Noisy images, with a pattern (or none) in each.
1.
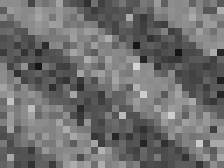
diagonal stripes
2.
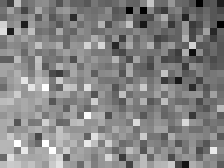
a smooth slope
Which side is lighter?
bottom left
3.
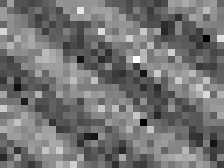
diagonal stripes
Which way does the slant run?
top left to bottom right
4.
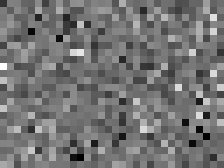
only noise
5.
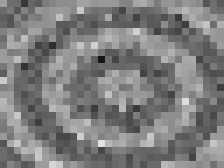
rings round one point
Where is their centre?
centre
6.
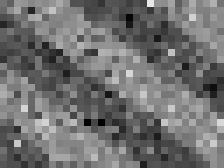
diagonal stripes
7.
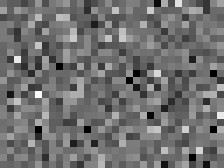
only noise
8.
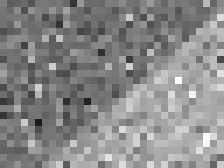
a sharp edge
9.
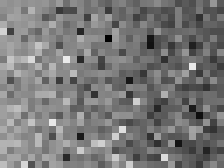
a smooth slope
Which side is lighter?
left
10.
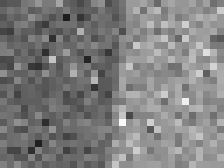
a sharp edge
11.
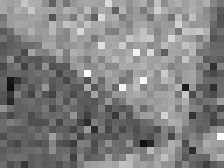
spokes from one point
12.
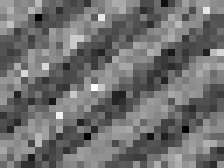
diagonal stripes
